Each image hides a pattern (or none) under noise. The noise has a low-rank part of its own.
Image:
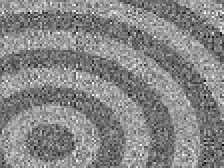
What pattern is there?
rings round one point
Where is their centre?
bottom left
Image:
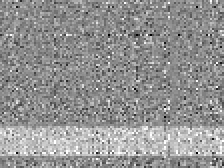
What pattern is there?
one horizontal stripe
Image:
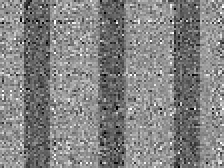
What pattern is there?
vertical stripes
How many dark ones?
3
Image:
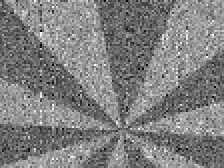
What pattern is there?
spokes from one point
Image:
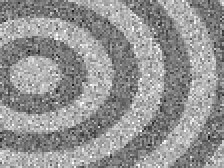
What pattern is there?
rings round one point
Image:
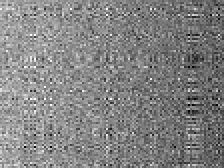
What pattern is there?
a smooth slope
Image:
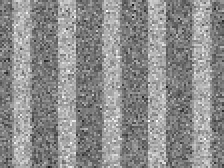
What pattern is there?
vertical stripes
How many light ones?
5
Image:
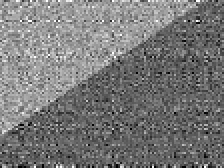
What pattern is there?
a sharp edge
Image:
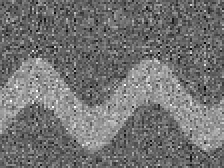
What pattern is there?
a wavy band
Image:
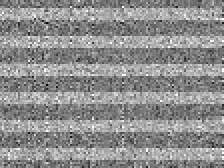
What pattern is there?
horizontal stripes
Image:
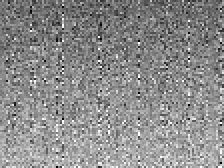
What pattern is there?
a smooth slope
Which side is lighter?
bottom
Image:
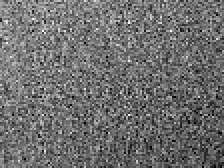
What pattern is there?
a smooth slope
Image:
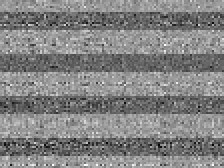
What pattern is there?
horizontal stripes
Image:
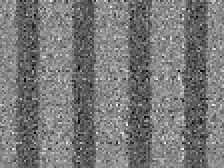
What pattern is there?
vertical stripes
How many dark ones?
4
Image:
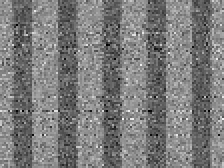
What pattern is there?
vertical stripes
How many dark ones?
5
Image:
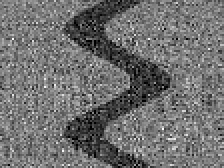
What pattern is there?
a wavy band
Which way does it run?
top to bottom
